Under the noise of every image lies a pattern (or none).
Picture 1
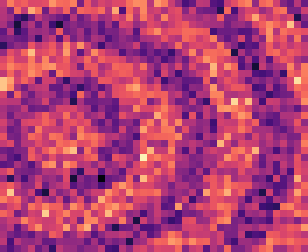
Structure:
rings round one point
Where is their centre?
middle left
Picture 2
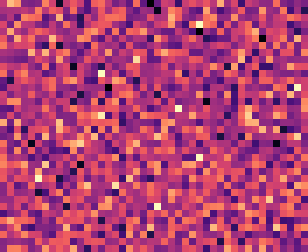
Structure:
only noise
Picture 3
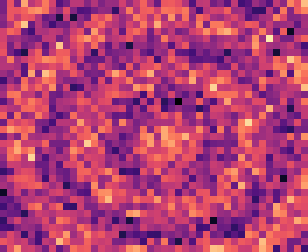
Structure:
rings round one point
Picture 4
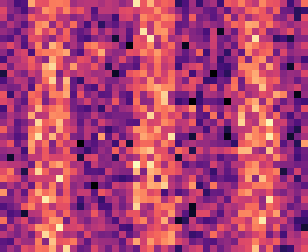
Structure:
vertical stripes
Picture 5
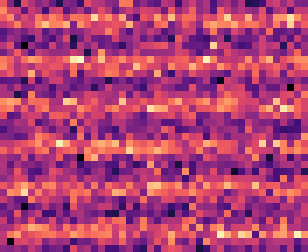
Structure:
horizontal stripes
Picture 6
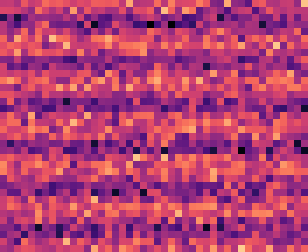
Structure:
horizontal stripes
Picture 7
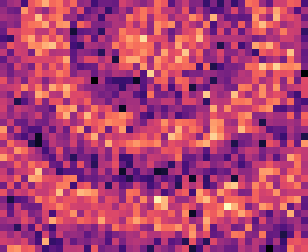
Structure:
rings round one point
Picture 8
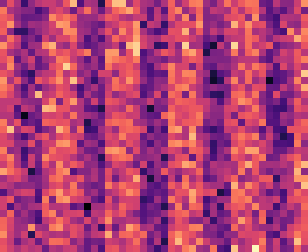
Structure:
vertical stripes
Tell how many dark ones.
5
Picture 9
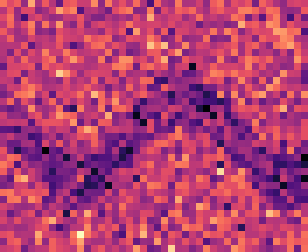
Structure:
a wavy band
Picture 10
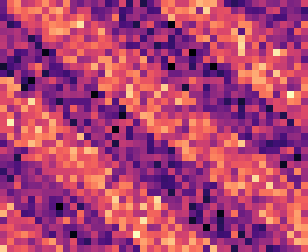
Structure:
diagonal stripes
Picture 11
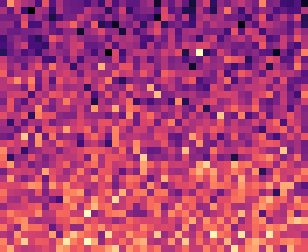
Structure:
a smooth slope
